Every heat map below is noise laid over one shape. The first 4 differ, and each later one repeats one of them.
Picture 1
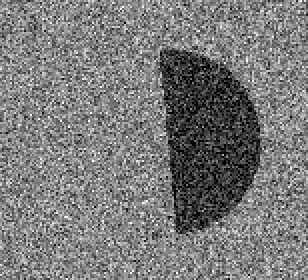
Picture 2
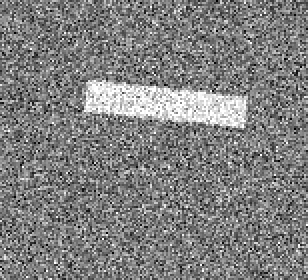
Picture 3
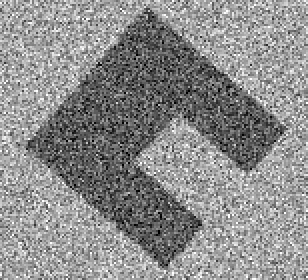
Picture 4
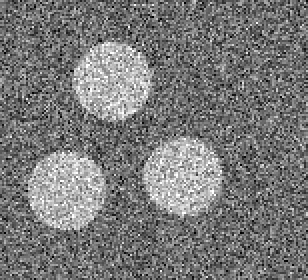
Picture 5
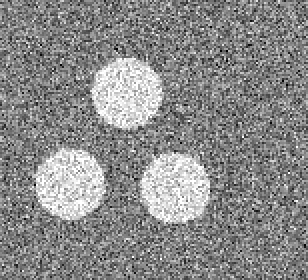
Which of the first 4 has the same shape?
4
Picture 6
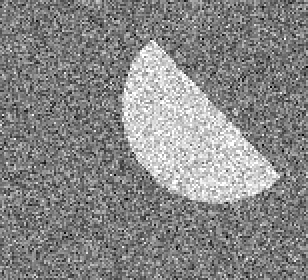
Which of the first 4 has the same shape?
1
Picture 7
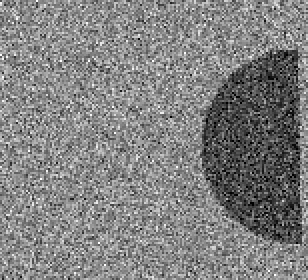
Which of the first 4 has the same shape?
1
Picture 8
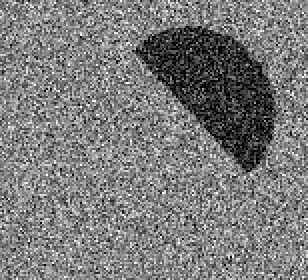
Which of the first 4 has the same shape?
1
